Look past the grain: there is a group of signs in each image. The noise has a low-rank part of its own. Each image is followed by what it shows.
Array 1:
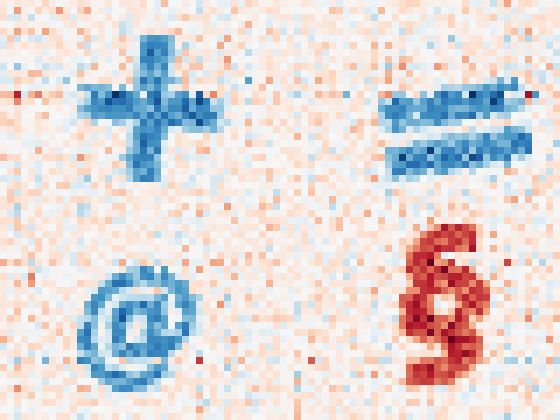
top left: blue plus sign; top right: blue equals sign; bottom left: blue at sign; bottom right: red section sign
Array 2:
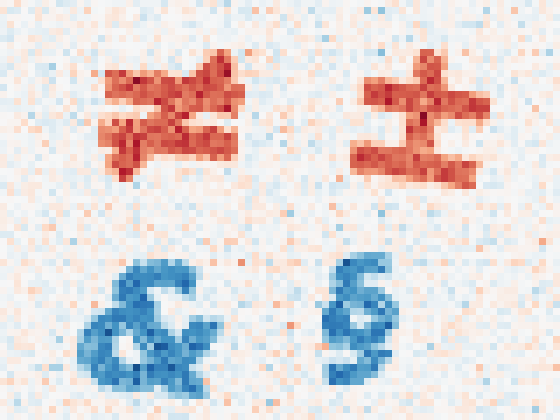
top left: red not-equal sign; top right: red plus-minus sign; bottom left: blue ampersand; bottom right: blue section sign
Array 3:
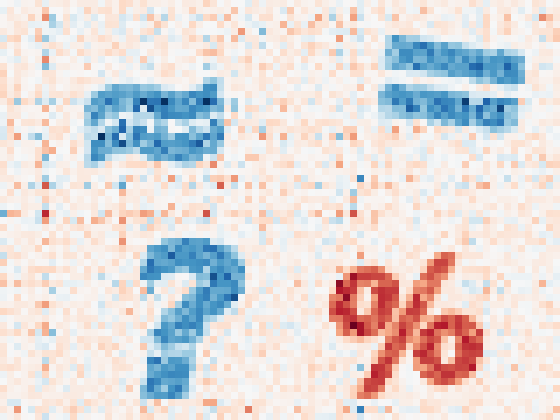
top left: blue approximately sign; top right: blue equals sign; bottom left: blue question mark; bottom right: red percent sign
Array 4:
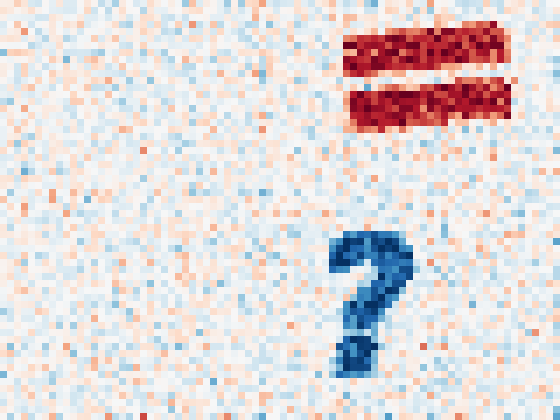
top right: red equals sign; bottom right: blue question mark
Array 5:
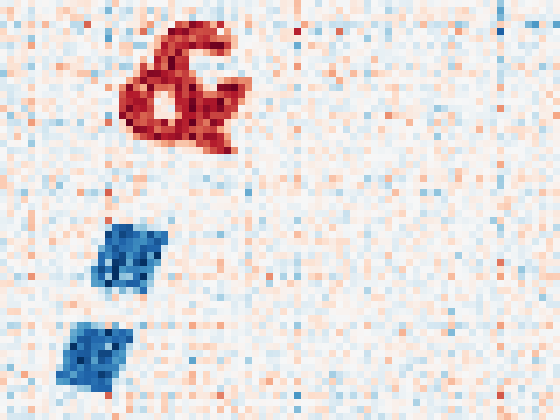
top left: red ampersand; bottom left: blue colon
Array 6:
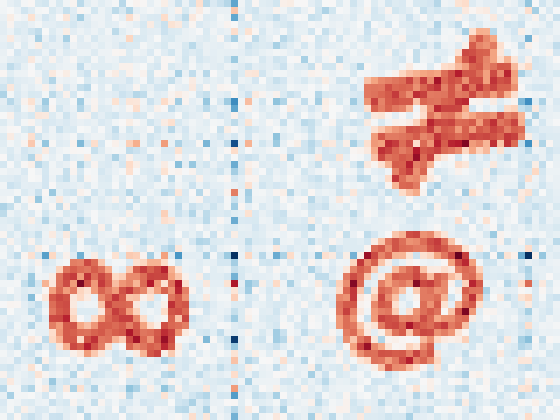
top right: red not-equal sign; bottom left: red infinity sign; bottom right: red at sign
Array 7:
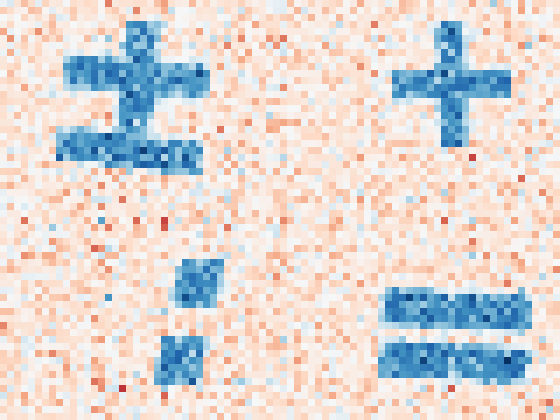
top left: blue plus-minus sign; top right: blue plus sign; bottom left: blue colon; bottom right: blue equals sign
